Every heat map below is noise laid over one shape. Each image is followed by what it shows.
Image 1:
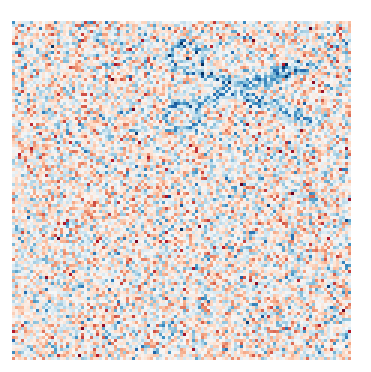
pair of scissors
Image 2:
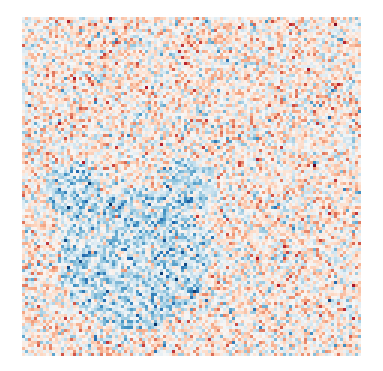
bear's head
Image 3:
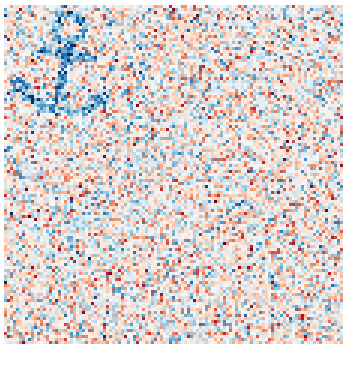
anchor
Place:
top left
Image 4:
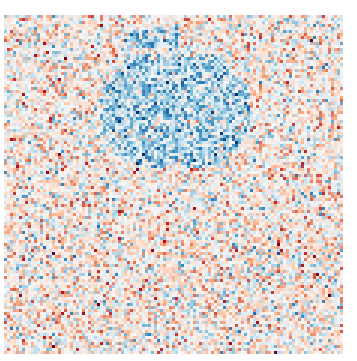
apple
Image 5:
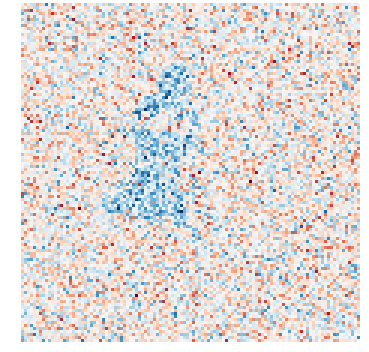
chess bishop
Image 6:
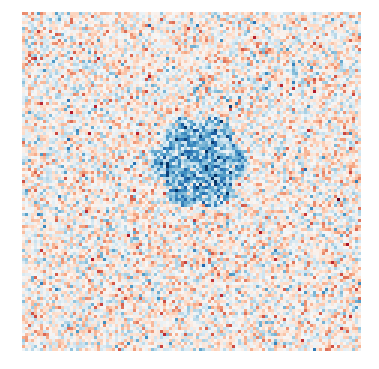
flower
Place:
centre
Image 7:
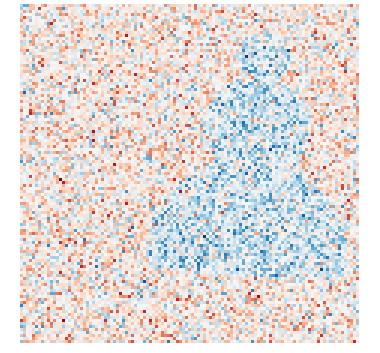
chess pawn
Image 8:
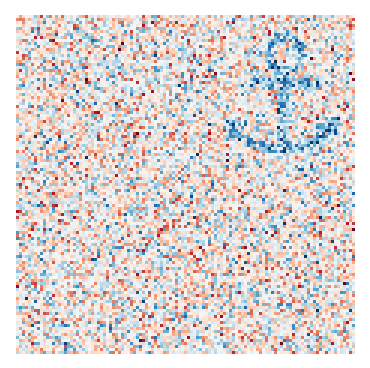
anchor
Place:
top right
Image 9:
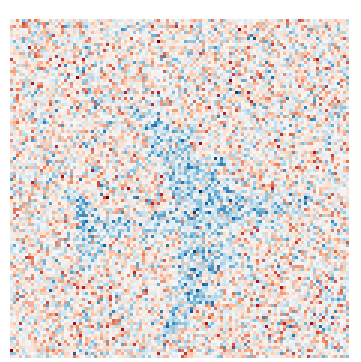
airplane
